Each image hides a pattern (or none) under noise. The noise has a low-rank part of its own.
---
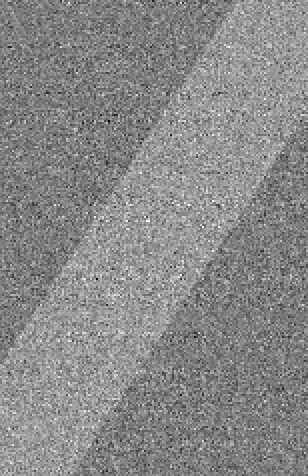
a diagonal band
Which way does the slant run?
bottom left to top right
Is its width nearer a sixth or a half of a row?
a half
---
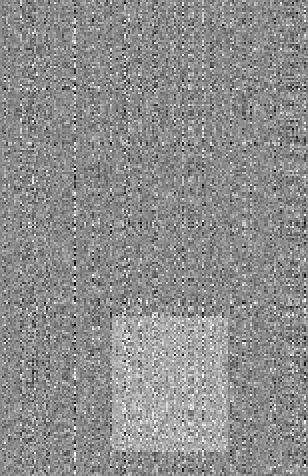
one block
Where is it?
bottom middle
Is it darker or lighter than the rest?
lighter
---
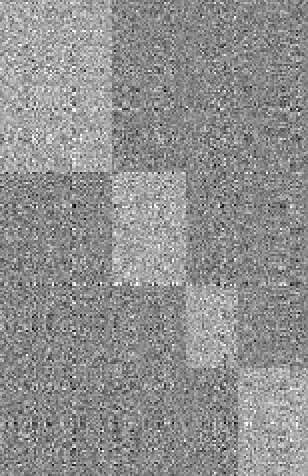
blocks along the diagonal
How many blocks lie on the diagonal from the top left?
4
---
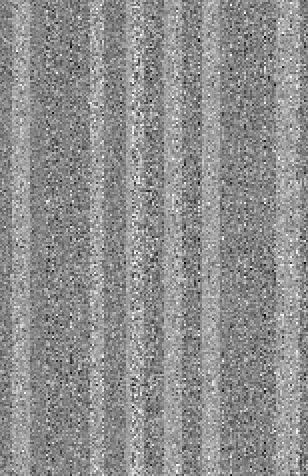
bands of columns
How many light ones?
6
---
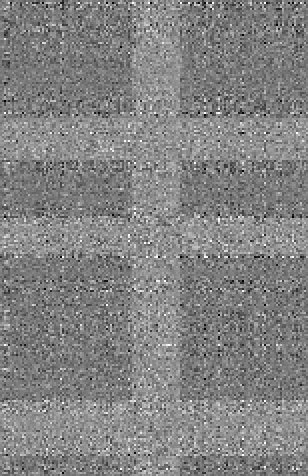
bands of rows crossing bands of columns
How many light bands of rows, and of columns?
3 and 1
